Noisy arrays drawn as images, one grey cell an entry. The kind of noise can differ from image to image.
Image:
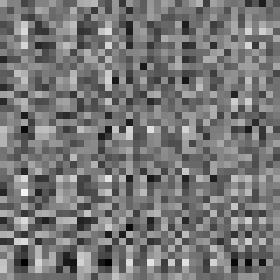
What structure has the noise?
low rank plus noise
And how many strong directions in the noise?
one
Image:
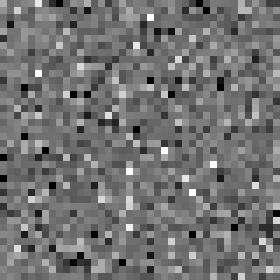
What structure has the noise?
heavy tails
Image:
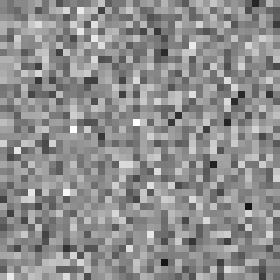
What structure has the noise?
independent entries
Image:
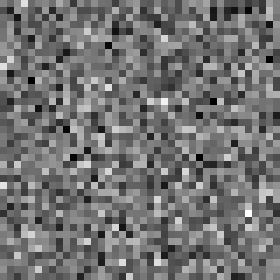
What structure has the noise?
independent entries
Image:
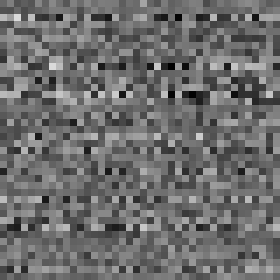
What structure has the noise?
rows of uneven size
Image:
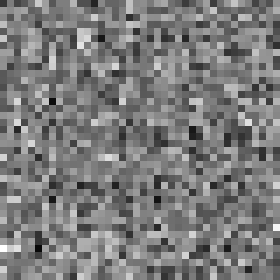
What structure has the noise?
low rank plus noise
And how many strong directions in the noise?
five to eight
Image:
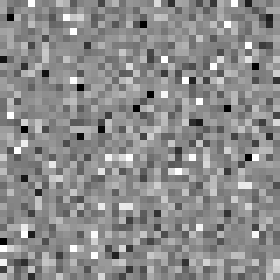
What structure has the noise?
heavy tails
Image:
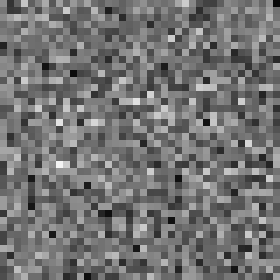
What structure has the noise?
independent entries
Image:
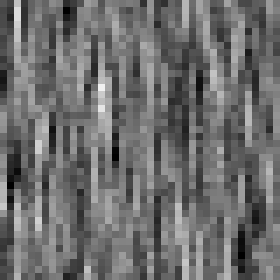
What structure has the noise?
streaked along the columns
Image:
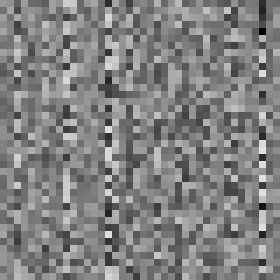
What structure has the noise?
columns of uneven size
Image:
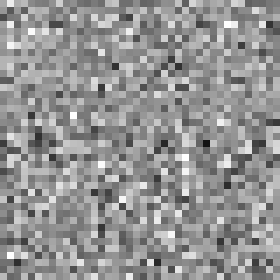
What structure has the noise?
low rank plus noise
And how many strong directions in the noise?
five to eight
